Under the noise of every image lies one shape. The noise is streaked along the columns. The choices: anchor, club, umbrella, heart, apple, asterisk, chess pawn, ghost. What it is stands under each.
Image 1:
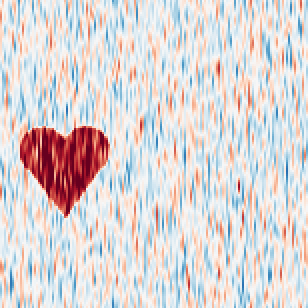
red heart, middle left
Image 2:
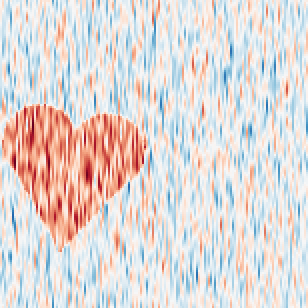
red heart
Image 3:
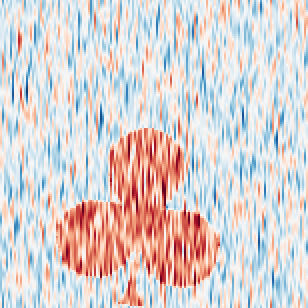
red club
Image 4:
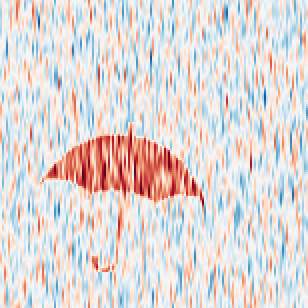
red umbrella
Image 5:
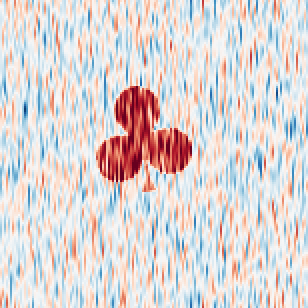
red club, centre
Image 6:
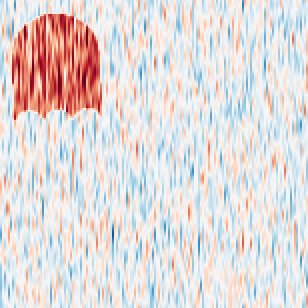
red ghost, top left
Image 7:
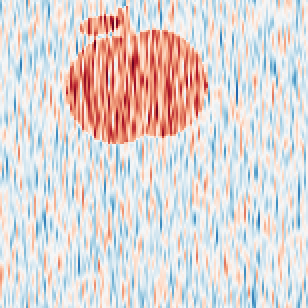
red apple
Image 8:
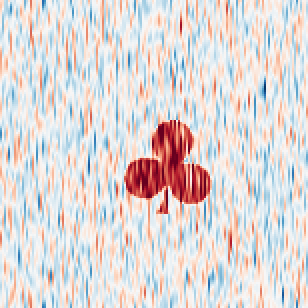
red club, centre
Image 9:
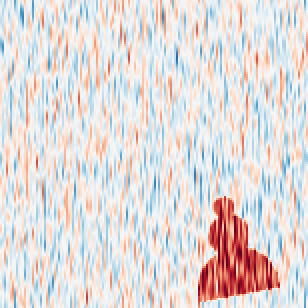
red chess pawn, bottom right
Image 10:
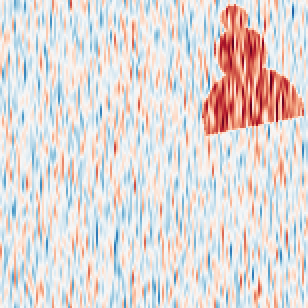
red chess pawn, top right
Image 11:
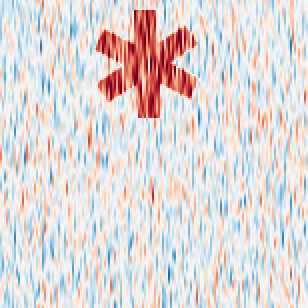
red asterisk, top middle
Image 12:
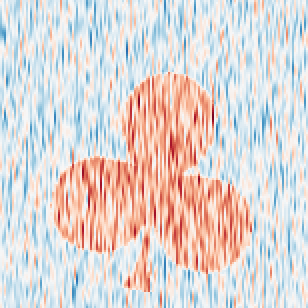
red club
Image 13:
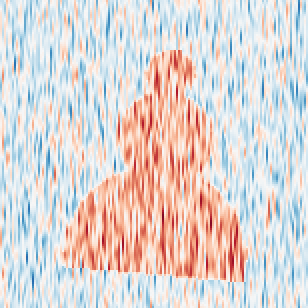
red chess pawn
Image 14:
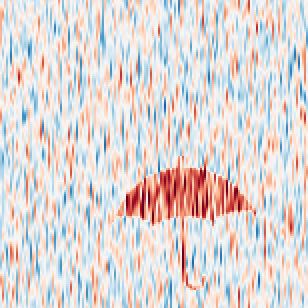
red umbrella
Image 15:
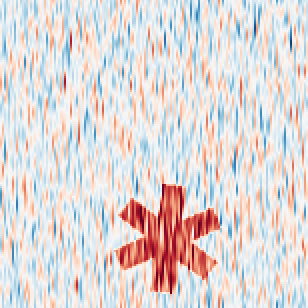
red asterisk, bottom middle
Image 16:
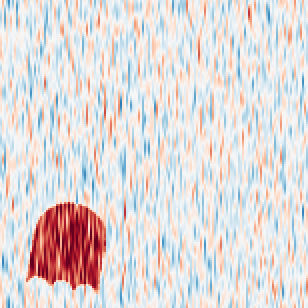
red ghost, bottom left
